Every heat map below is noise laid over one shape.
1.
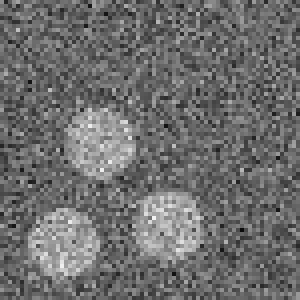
three dots
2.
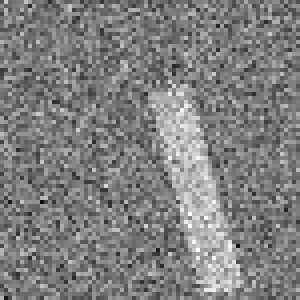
bar
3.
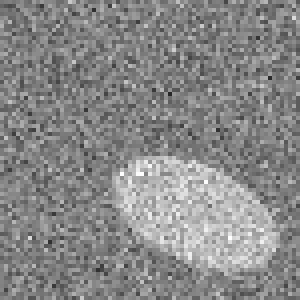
ellipse
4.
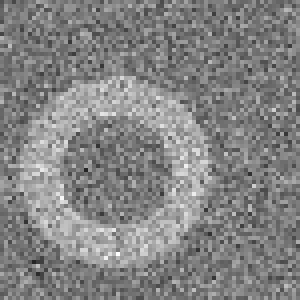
ring
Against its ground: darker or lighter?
lighter
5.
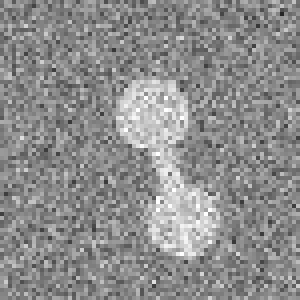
dumbbell
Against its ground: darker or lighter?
lighter
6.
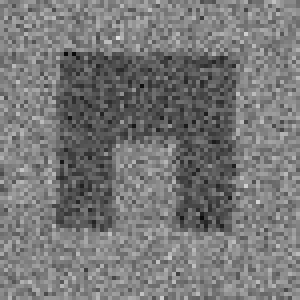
square with a notch
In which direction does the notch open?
down
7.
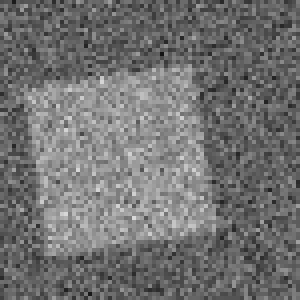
square
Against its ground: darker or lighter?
lighter
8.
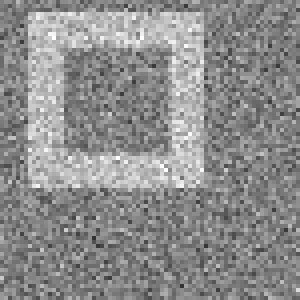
square frame
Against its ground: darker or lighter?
lighter
